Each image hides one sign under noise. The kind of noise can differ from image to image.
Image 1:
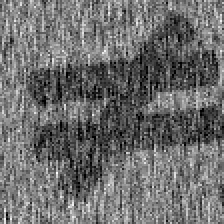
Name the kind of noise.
streaked along the columns
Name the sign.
not-equal sign
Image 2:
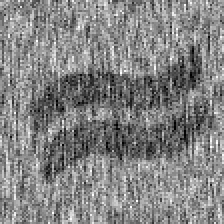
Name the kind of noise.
streaked along the columns
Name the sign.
approximately sign
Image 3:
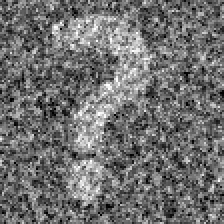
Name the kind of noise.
blotchy
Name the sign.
question mark
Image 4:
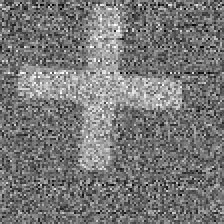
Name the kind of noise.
rows of uneven size
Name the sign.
plus sign
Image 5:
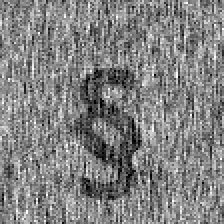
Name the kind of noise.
streaked along the columns
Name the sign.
section sign
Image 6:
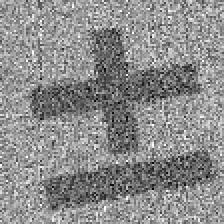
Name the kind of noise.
columns of uneven size
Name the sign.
plus-minus sign
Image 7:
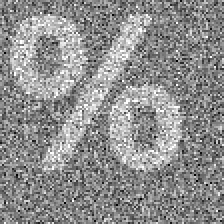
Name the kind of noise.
independent entries
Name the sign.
percent sign
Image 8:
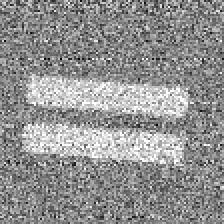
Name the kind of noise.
rows of uneven size
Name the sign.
equals sign
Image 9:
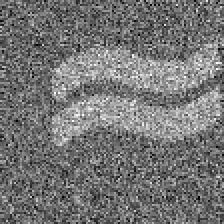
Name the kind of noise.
low rank plus noise
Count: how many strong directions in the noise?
two
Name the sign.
approximately sign
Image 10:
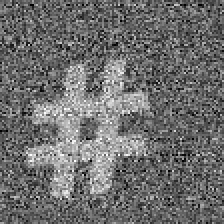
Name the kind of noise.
rows of uneven size
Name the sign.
hash sign
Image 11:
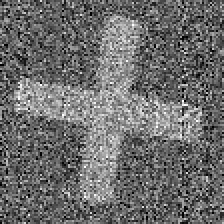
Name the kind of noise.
columns of uneven size
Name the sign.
plus sign
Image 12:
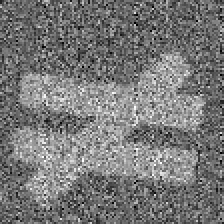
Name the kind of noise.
columns of uneven size
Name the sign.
not-equal sign
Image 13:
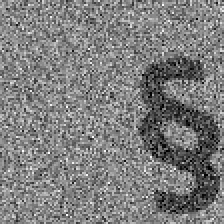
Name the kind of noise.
low rank plus noise
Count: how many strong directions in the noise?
one
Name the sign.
section sign
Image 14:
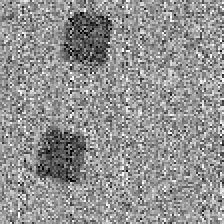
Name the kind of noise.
columns of uneven size
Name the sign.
colon
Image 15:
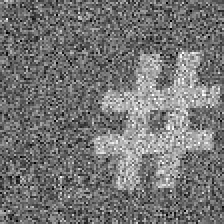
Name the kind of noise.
low rank plus noise
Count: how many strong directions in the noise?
five to eight
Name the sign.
hash sign
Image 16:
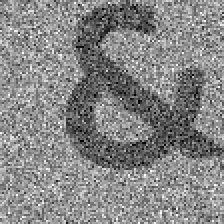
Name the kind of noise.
independent entries
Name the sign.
ampersand
